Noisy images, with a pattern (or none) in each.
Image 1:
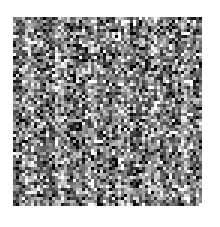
vertical stripes
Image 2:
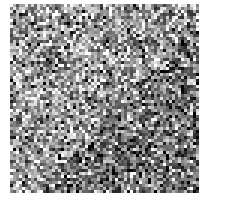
a sharp edge
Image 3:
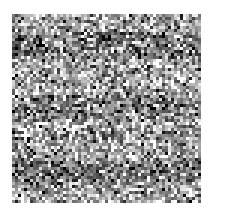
horizontal stripes
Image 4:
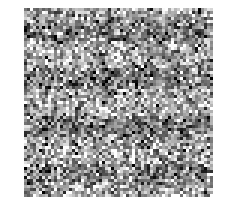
horizontal stripes
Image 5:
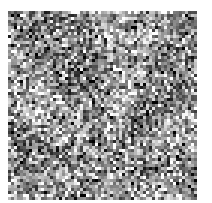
spokes from one point
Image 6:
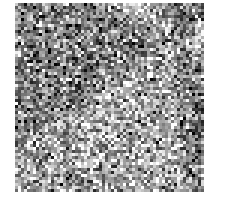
spokes from one point
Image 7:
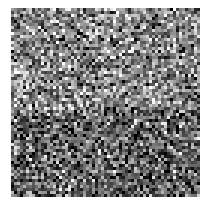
a sharp edge
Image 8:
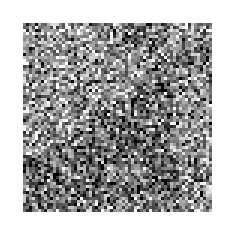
spokes from one point
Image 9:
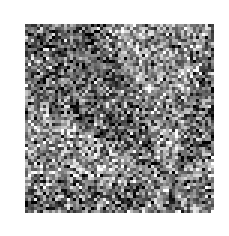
spokes from one point
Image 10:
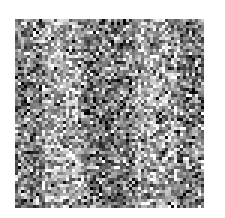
vertical stripes
